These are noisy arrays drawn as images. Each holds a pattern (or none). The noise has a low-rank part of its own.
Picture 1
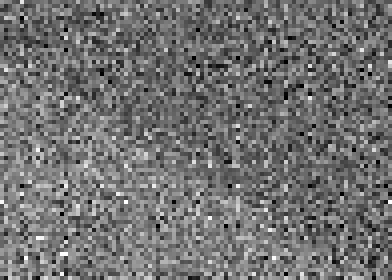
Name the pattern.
a sharp edge
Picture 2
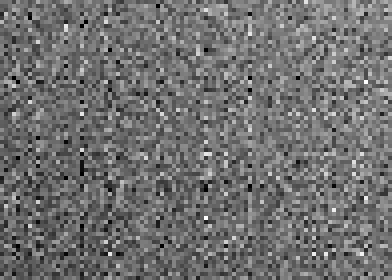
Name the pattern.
a smooth slope
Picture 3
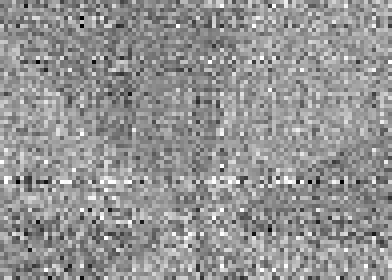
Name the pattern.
spokes from one point
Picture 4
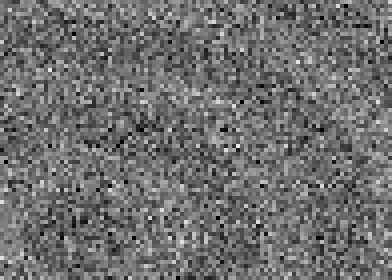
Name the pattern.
rings round one point
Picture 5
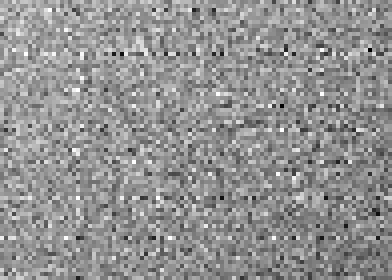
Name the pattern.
a smooth slope
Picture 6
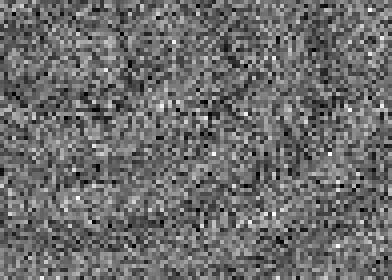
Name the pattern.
rings round one point
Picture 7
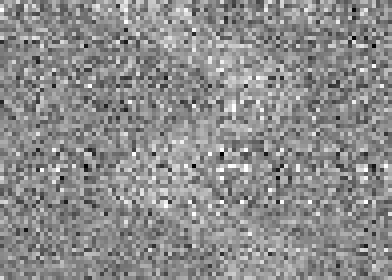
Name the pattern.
a wavy band
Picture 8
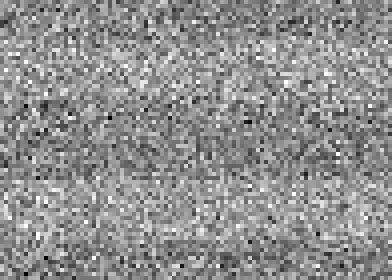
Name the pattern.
horizontal stripes
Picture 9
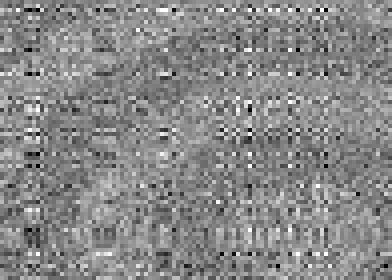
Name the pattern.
rings round one point
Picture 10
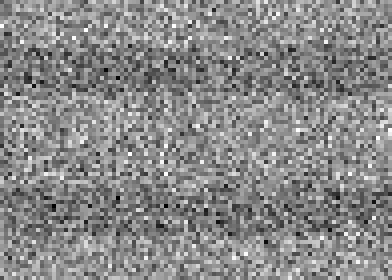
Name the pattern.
horizontal stripes
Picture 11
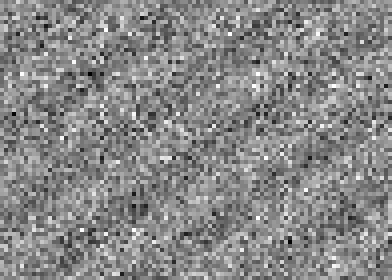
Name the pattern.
diagonal stripes
